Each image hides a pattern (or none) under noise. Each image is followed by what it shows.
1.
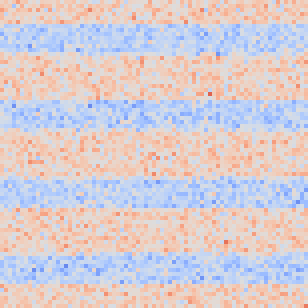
horizontal stripes
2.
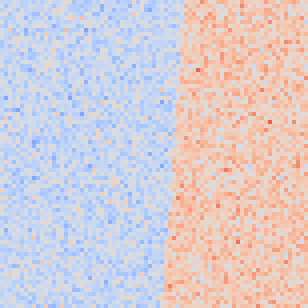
a sharp edge
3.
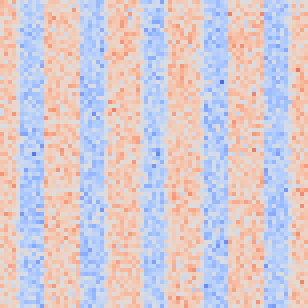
vertical stripes
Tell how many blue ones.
5
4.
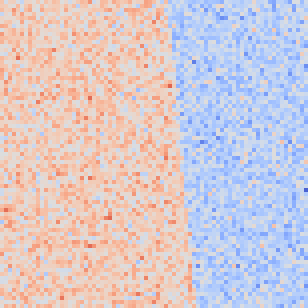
a sharp edge
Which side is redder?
left
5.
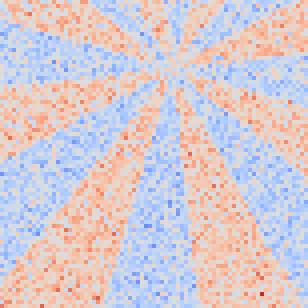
spokes from one point
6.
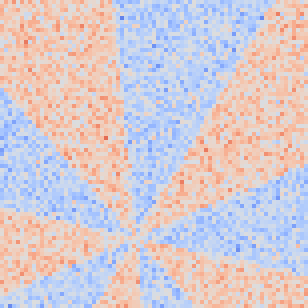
spokes from one point
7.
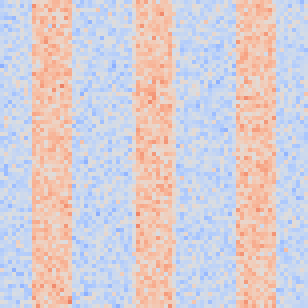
vertical stripes
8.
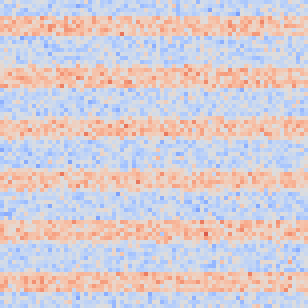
horizontal stripes
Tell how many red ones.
6
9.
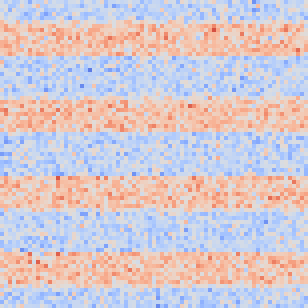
horizontal stripes
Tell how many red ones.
4
